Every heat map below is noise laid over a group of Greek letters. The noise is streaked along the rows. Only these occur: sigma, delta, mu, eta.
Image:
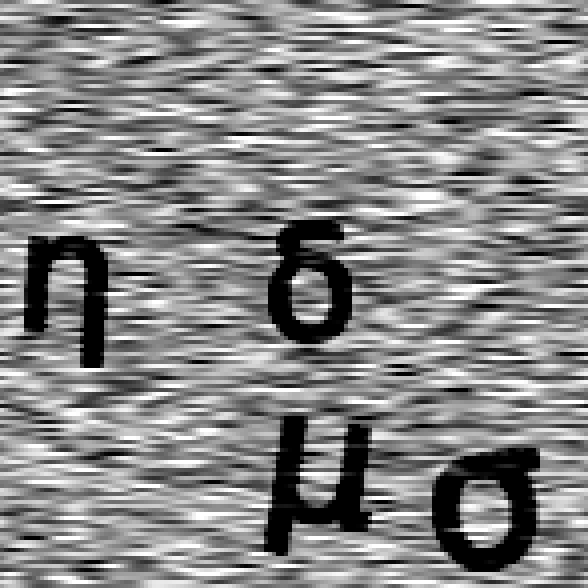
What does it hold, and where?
middle left: eta; centre: delta; bottom middle: mu; bottom right: sigma
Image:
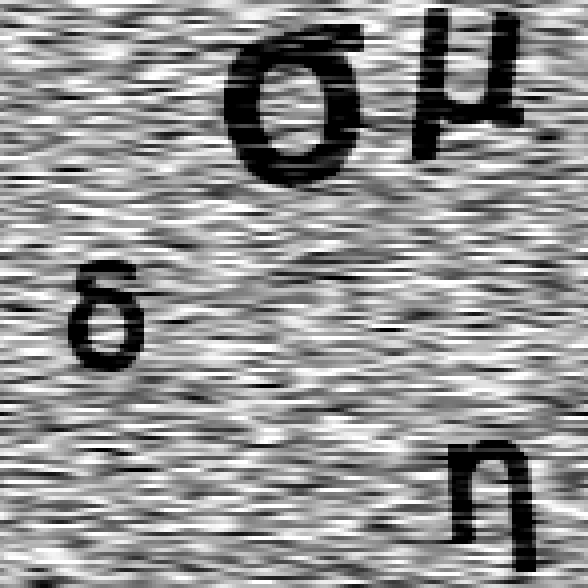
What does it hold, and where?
top middle: sigma; top right: mu; middle left: delta; bottom right: eta
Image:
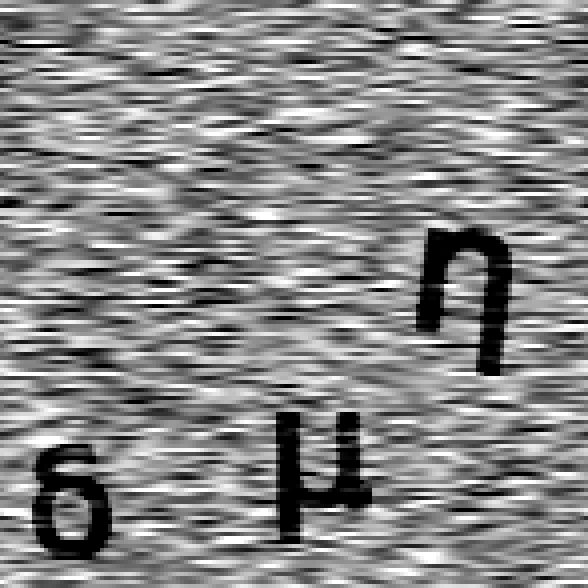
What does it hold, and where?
middle right: eta; bottom left: delta; bottom middle: mu
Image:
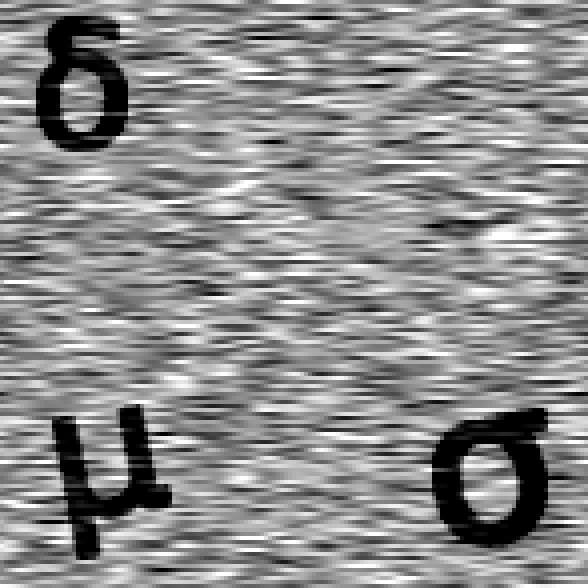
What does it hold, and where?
top left: delta; bottom left: mu; bottom right: sigma
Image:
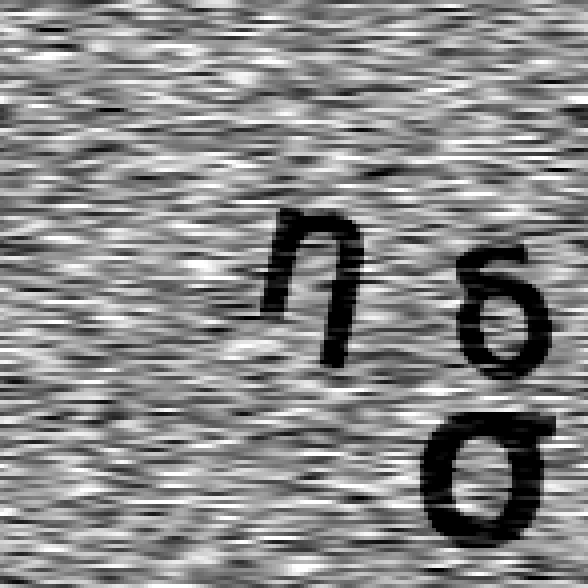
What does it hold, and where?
centre: eta; middle right: delta; bottom right: sigma
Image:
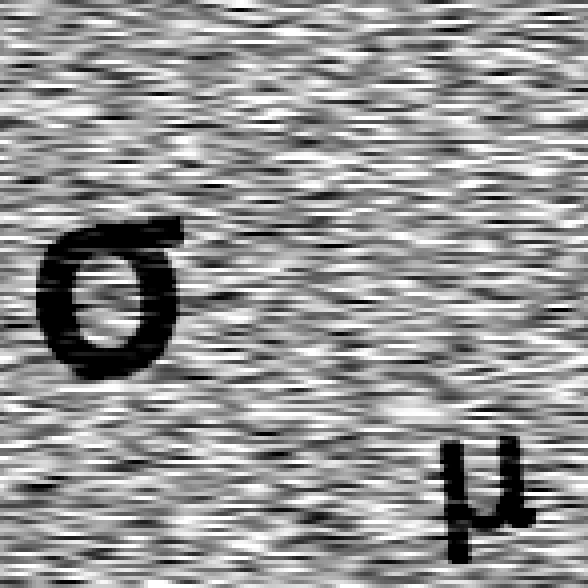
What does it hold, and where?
middle left: sigma; bottom right: mu
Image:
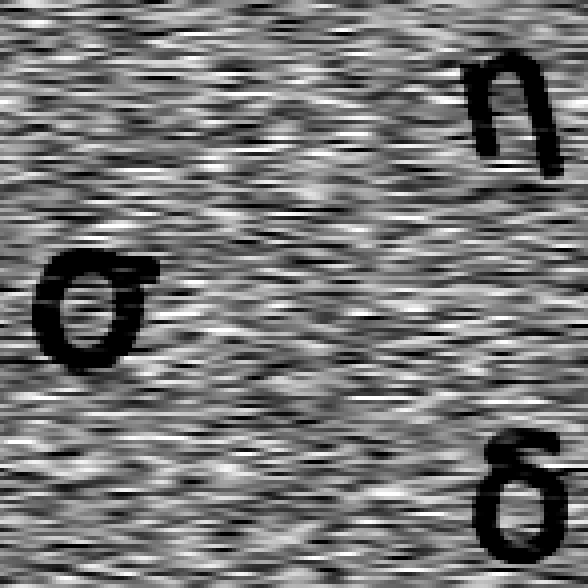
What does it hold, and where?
top right: eta; middle left: sigma; bottom right: delta
